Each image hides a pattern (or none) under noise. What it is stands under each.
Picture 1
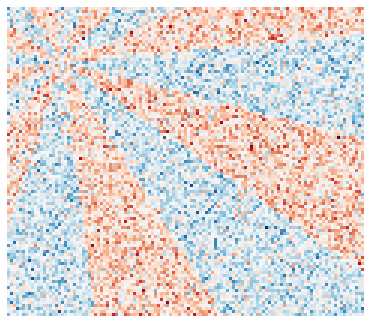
spokes from one point
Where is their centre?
top left
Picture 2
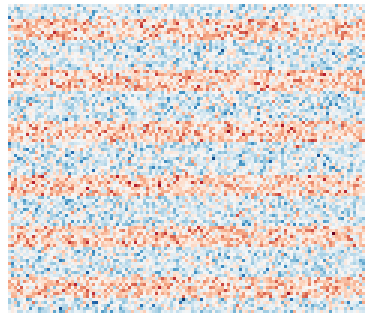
horizontal stripes
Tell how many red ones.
6
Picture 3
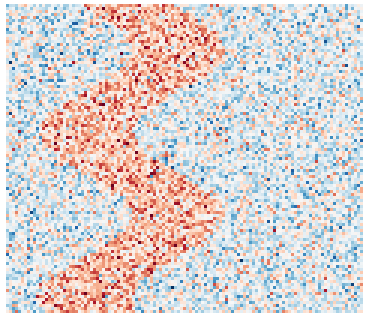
a wavy band
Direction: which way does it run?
top to bottom
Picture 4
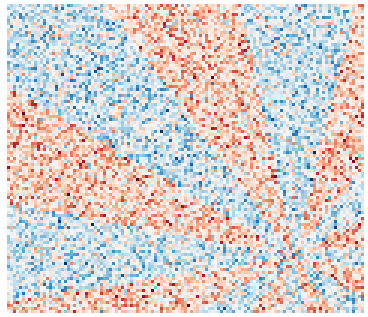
spokes from one point
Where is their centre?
bottom right
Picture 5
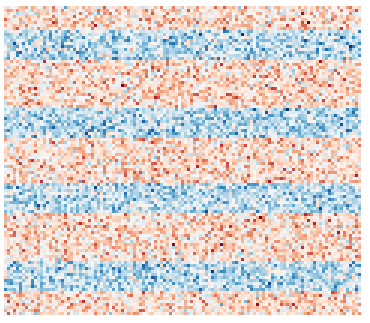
horizontal stripes
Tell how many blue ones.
4
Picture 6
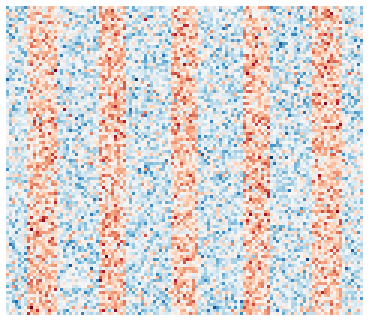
vertical stripes
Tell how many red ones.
5
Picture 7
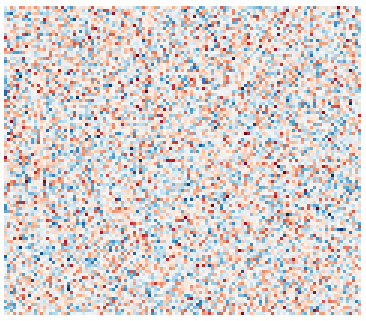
only noise
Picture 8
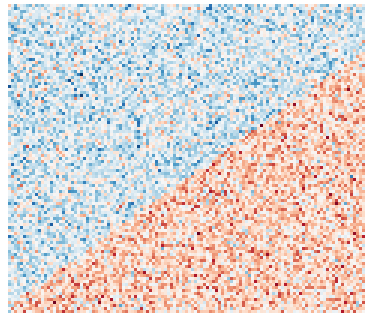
a sharp edge
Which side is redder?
bottom right
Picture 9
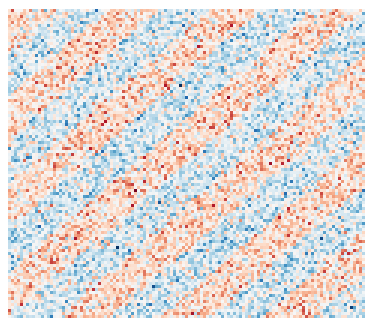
diagonal stripes
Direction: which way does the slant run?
bottom left to top right
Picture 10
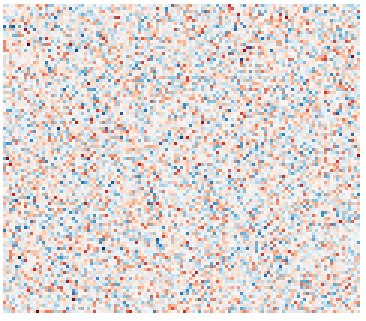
only noise
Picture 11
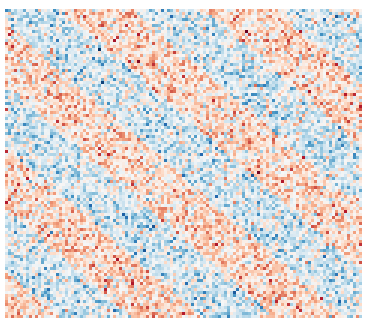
diagonal stripes
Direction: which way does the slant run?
top left to bottom right
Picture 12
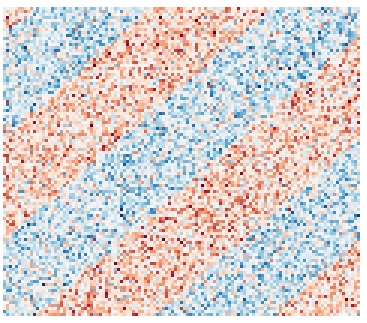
diagonal stripes
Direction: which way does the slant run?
bottom left to top right
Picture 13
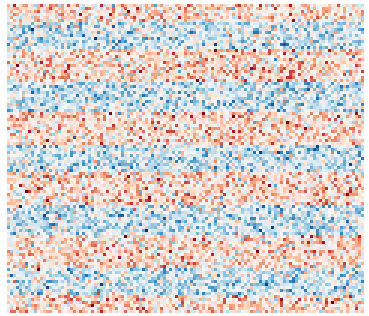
horizontal stripes
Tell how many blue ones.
5
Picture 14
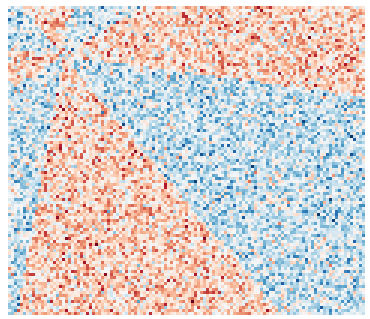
spokes from one point
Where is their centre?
top left
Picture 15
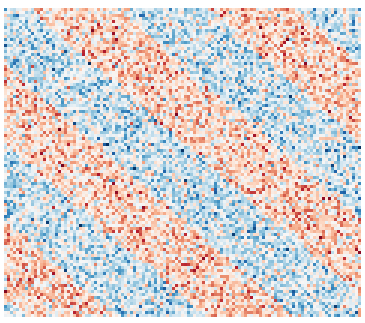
diagonal stripes
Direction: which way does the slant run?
top left to bottom right
